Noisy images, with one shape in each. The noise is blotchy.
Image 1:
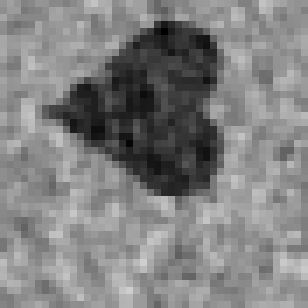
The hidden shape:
heart
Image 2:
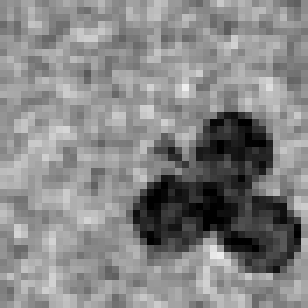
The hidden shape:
club
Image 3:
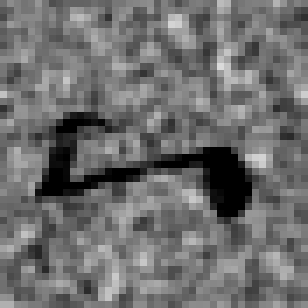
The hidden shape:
musical note
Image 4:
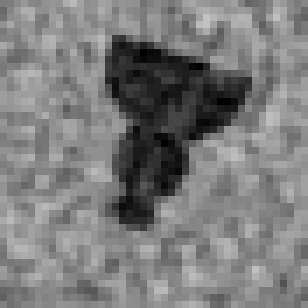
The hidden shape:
chess pawn
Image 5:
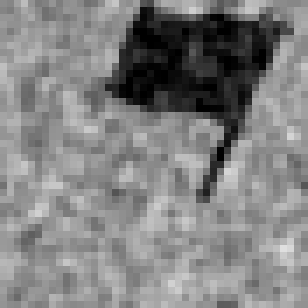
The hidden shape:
flag
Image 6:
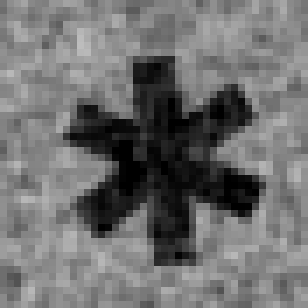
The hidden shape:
asterisk
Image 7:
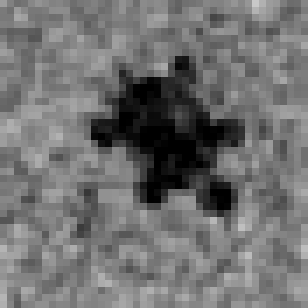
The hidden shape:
turtle
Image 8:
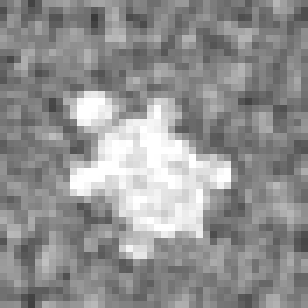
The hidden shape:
turtle
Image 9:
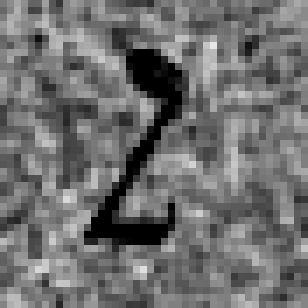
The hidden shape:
musical note
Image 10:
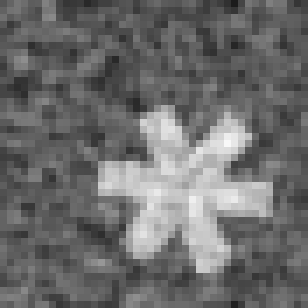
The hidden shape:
asterisk
